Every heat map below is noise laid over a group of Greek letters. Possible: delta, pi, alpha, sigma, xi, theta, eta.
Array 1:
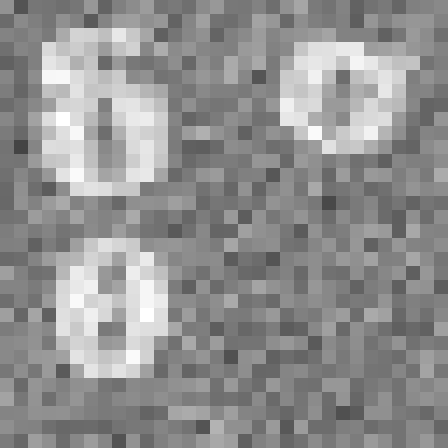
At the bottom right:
nothing
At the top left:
delta
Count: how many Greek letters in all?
3
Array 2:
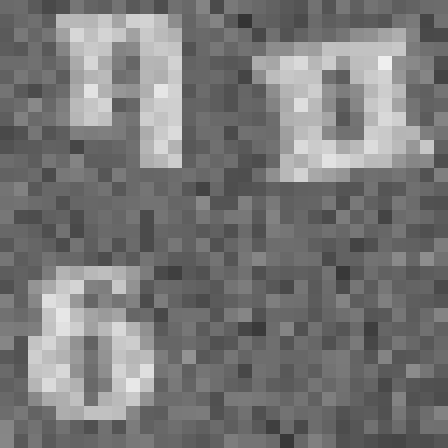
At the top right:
pi
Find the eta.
top left
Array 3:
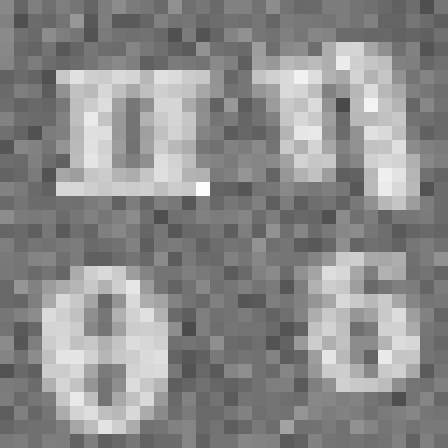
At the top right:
eta
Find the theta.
bottom left
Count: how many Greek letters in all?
4
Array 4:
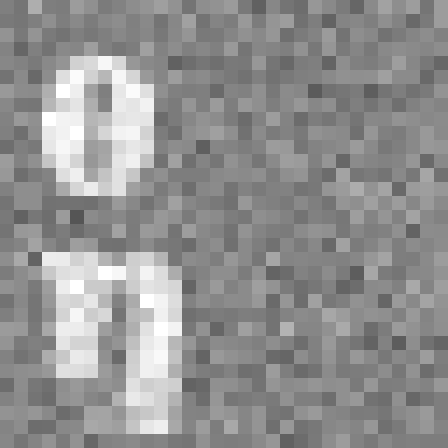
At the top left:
theta
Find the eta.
bottom left
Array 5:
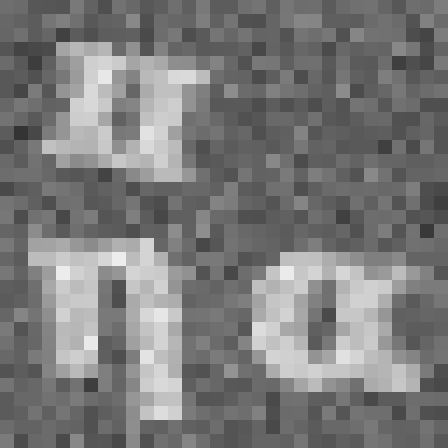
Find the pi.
top left
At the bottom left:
eta
